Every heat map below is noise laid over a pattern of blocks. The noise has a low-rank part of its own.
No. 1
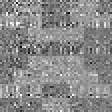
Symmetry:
left and right mirror each other
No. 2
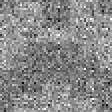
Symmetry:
left and right mirror each other
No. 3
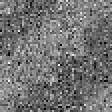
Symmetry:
mirrored about the diagonal from the top left
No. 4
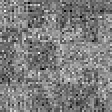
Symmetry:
top and bottom mirror each other
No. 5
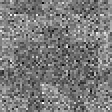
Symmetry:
left and right mirror each other
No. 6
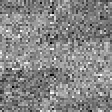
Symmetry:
the same after a half turn
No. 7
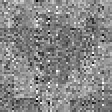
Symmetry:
left and right mirror each other
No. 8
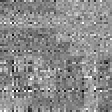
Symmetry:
mirrored about the diagonal from the bottom left
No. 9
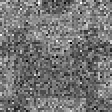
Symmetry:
left and right mirror each other
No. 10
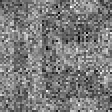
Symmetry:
top and bottom mirror each other
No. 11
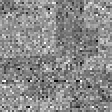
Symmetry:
mirrored about the diagonal from the top left
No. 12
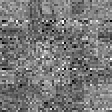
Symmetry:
mirrored about the diagonal from the bottom left
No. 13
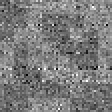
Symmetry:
mirrored about the diagonal from the bottom left
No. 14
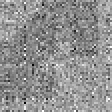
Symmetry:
mirrored about the diagonal from the top left
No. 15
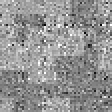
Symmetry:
mirrored about the diagonal from the top left
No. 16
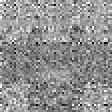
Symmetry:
left and right mirror each other
